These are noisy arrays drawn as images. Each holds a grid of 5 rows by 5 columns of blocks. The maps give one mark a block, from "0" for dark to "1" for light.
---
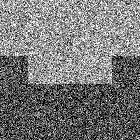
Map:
1 1 1 1 1
1 1 1 1 1
0 1 1 1 0
0 0 0 0 0
0 0 0 0 0
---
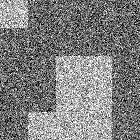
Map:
1 0 0 0 0
0 0 0 0 0
0 0 1 1 0
0 0 1 1 0
0 1 1 1 0
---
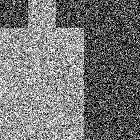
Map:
0 1 0 0 0
1 1 1 0 0
1 1 1 0 0
1 1 1 0 0
1 1 1 0 0
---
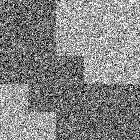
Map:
0 0 1 1 1
0 0 1 1 1
0 0 0 1 1
1 0 0 0 0
1 1 0 0 0
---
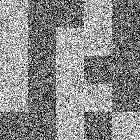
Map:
1 0 0 1 0
1 0 1 1 0
1 0 1 0 0
1 0 1 1 0
0 0 1 0 1
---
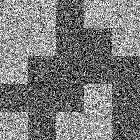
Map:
1 1 0 1 1
1 1 0 0 1
1 0 0 0 0
0 0 0 1 0
1 0 1 1 0
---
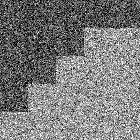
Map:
0 0 0 0 0
0 0 0 1 1
0 0 1 1 1
0 1 1 1 1
1 1 1 1 1
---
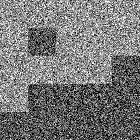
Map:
1 1 1 1 1
1 0 1 1 1
1 1 1 1 0
1 0 0 0 0
0 0 0 0 0
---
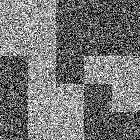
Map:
1 1 0 0 0
1 1 0 0 0
0 1 0 1 1
0 1 1 0 1
0 1 1 0 0
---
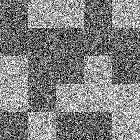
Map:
0 1 1 0 1
0 0 0 0 0
1 0 0 1 0
1 0 1 1 1
0 1 0 0 1
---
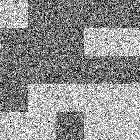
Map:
1 0 0 0 0
0 0 0 1 1
0 0 0 0 0
0 1 1 1 1
1 1 0 1 1
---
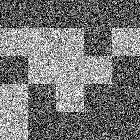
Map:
0 0 0 0 0
1 1 1 0 1
0 1 1 1 0
1 0 1 0 0
1 0 0 0 0
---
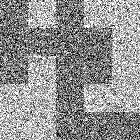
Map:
0 1 0 1 1
0 0 0 0 1
0 1 0 0 1
1 1 0 1 1
1 1 0 0 0
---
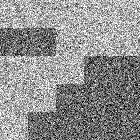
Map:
1 1 1 1 1
0 0 1 1 1
1 1 1 0 0
1 1 0 0 0
1 0 0 0 0
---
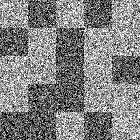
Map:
1 0 1 0 1
0 1 0 1 1
1 1 0 1 0
1 0 0 1 1
0 0 1 0 1
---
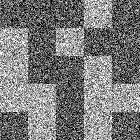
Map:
0 0 0 1 0
1 0 1 0 0
1 0 0 1 0
1 1 0 1 1
0 1 0 1 0
